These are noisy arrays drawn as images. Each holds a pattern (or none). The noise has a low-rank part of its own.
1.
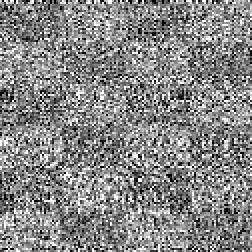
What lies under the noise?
a checkerboard
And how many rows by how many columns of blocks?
6 by 4
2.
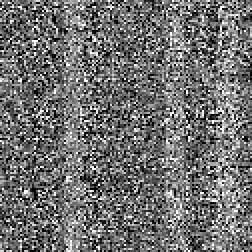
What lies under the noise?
bands of columns
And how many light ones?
3
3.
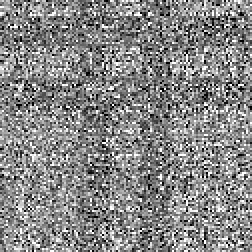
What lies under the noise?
bands of rows crossing bands of columns
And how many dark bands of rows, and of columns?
2 and 2
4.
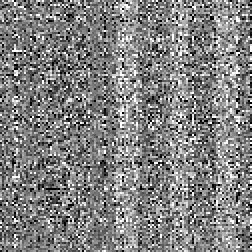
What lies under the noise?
bands of columns
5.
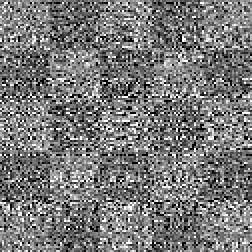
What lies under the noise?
a checkerboard
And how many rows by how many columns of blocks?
5 by 5
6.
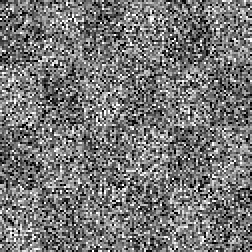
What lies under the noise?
a checkerboard
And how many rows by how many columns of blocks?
4 by 6
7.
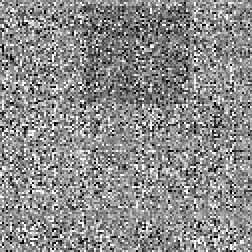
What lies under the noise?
one block
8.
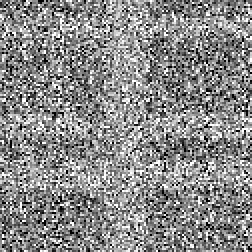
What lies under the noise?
bands of rows crossing bands of columns
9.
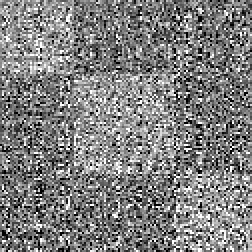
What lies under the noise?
blocks along the diagonal
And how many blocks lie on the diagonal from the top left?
3
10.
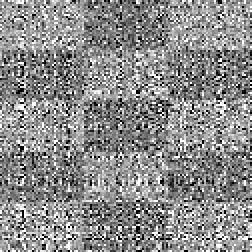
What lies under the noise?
a checkerboard
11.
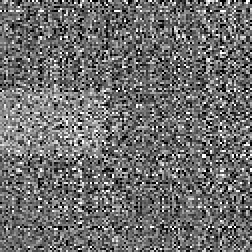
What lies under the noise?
one block
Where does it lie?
middle left
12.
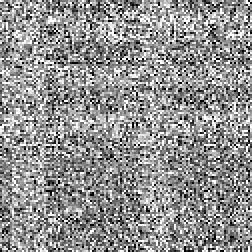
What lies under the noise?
bands of rows crossing bands of columns
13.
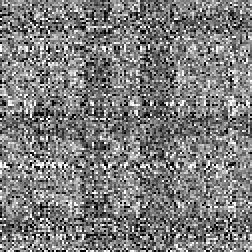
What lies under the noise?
bands of rows crossing bands of columns
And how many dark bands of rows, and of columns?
3 and 2
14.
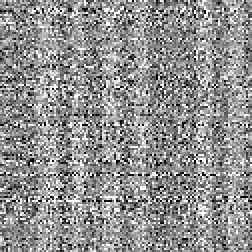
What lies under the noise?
bands of columns
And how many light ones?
6
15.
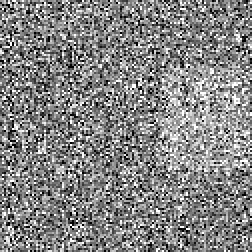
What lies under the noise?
one block
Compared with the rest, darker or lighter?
lighter
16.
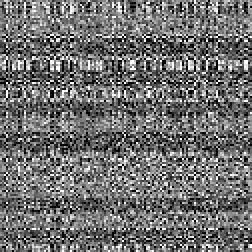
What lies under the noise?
bands of rows
